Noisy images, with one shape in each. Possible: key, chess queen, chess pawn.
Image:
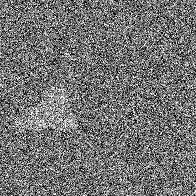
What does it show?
light chess pawn, middle left
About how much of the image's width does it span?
a third
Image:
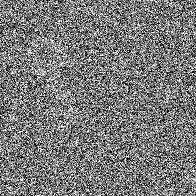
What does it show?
light key
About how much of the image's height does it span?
half
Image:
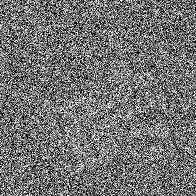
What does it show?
light chess queen
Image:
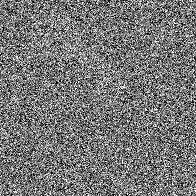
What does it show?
light key
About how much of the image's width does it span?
half
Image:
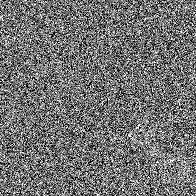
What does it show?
light key, bottom right
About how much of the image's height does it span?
a third
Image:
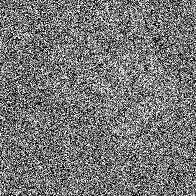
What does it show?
light chess queen
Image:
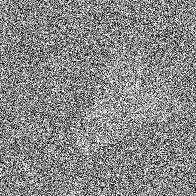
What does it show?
light chess pawn
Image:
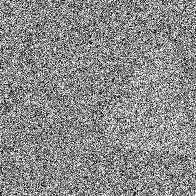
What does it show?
light chess pawn
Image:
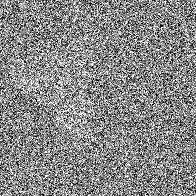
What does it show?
light chess pawn
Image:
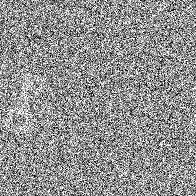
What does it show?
light key, middle left
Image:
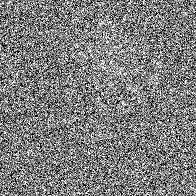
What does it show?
light chess queen
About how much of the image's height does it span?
half
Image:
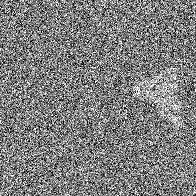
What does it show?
light chess pawn, middle right
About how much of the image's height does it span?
a third
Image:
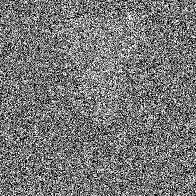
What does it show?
light chess pawn
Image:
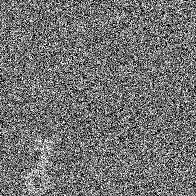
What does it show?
light key, bottom left
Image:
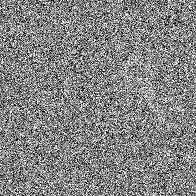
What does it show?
light key, middle right
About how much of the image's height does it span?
a third
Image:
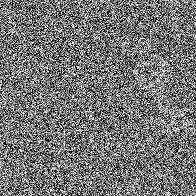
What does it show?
light key, middle right
